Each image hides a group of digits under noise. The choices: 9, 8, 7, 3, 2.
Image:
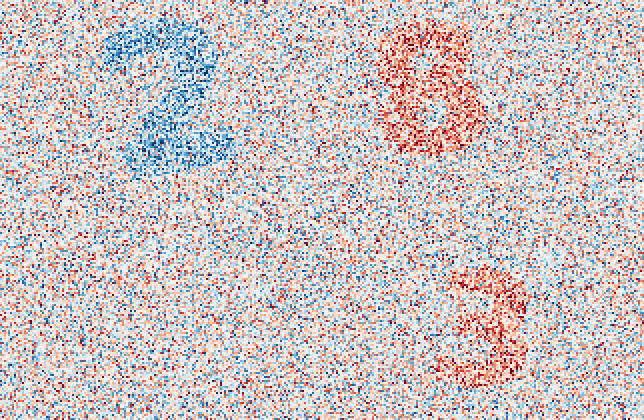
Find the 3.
bottom right
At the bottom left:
nothing
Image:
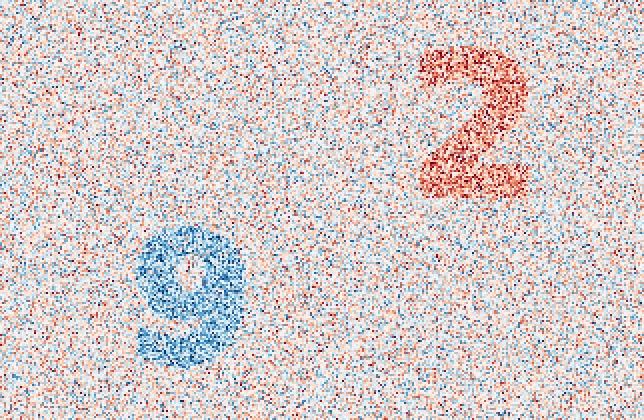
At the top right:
2
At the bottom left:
9
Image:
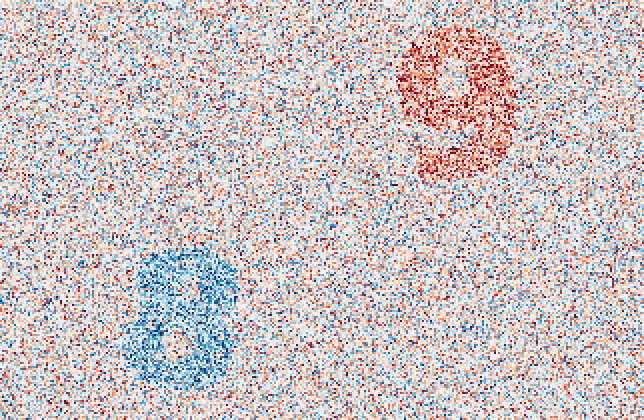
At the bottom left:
8
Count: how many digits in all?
2
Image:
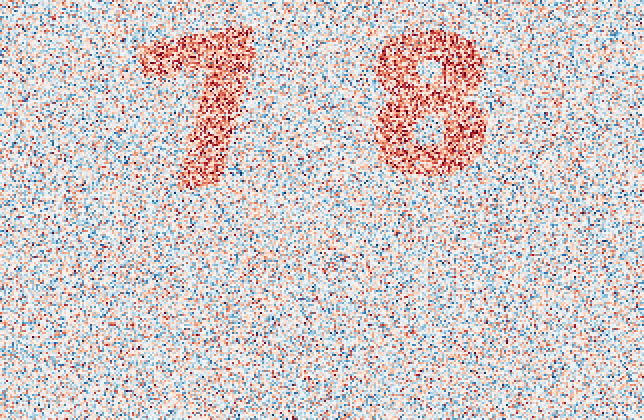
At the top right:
8
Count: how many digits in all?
2
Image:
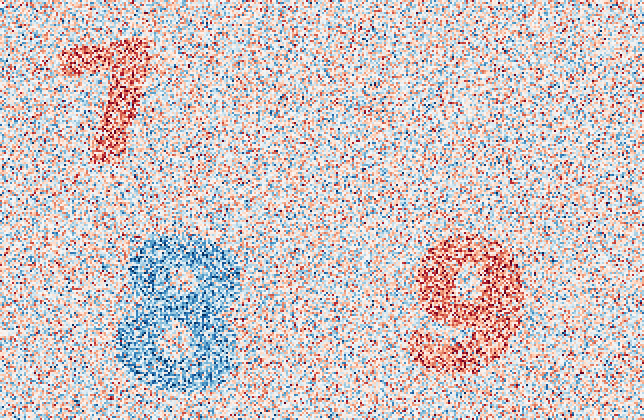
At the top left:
7
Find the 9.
bottom right
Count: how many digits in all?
3
